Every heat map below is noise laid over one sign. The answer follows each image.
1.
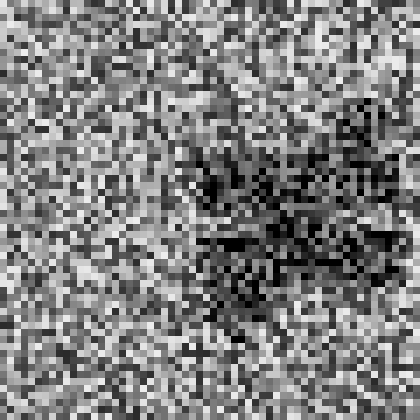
dark not-equal sign
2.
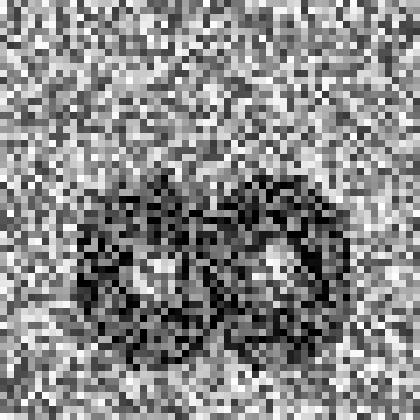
dark infinity sign
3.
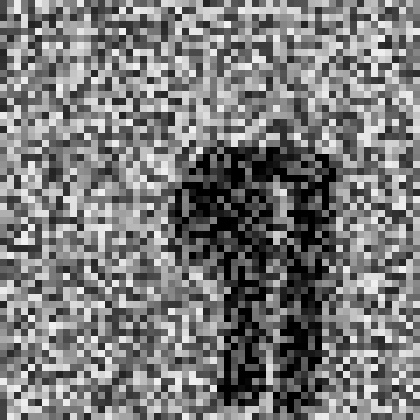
dark pilcrow
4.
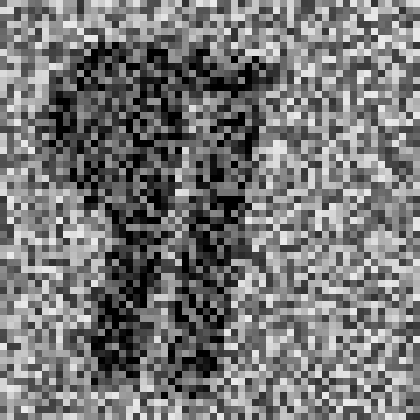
dark pilcrow
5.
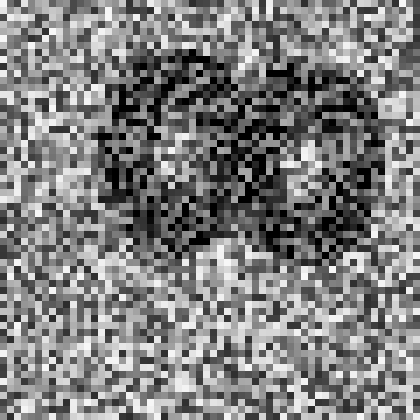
dark infinity sign
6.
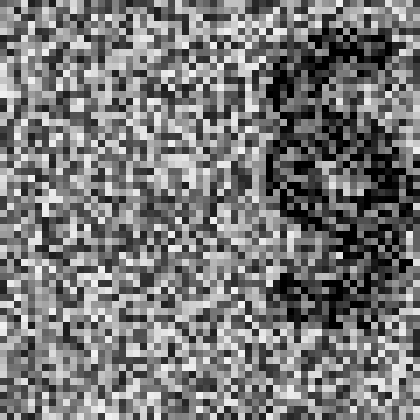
dark section sign
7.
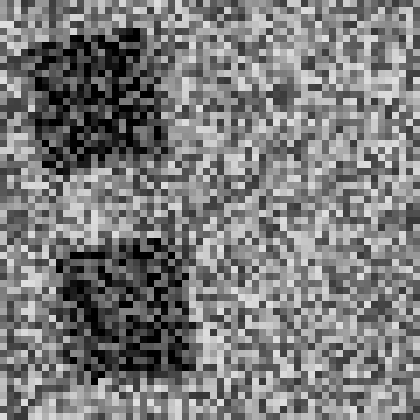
dark colon
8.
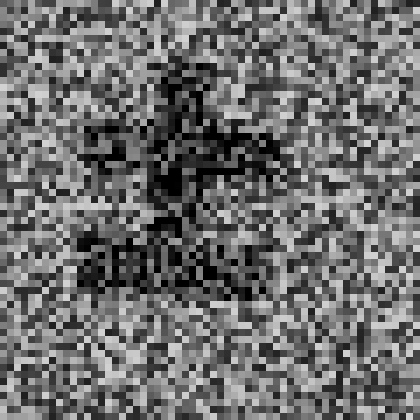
dark plus-minus sign
